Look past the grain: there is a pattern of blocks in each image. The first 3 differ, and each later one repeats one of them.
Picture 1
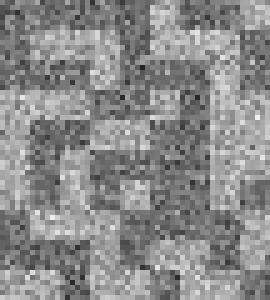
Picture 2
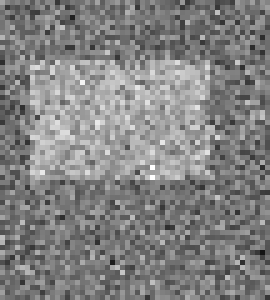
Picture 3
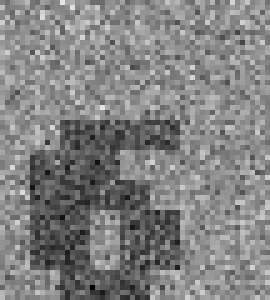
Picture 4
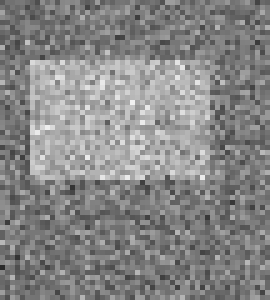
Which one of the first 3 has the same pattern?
2
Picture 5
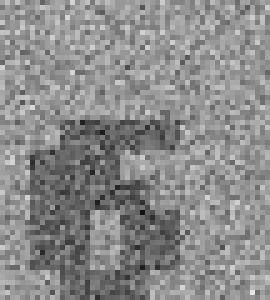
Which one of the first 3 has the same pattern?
3
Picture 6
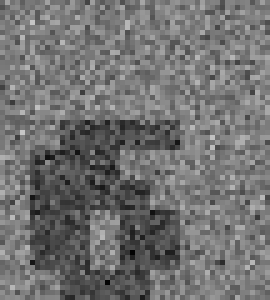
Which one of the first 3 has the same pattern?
3
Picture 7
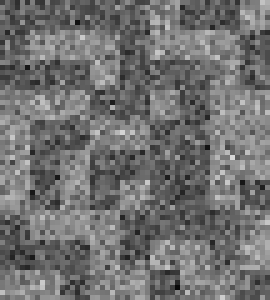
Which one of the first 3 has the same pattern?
1
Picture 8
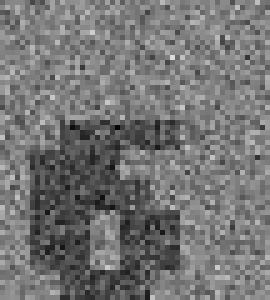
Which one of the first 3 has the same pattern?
3
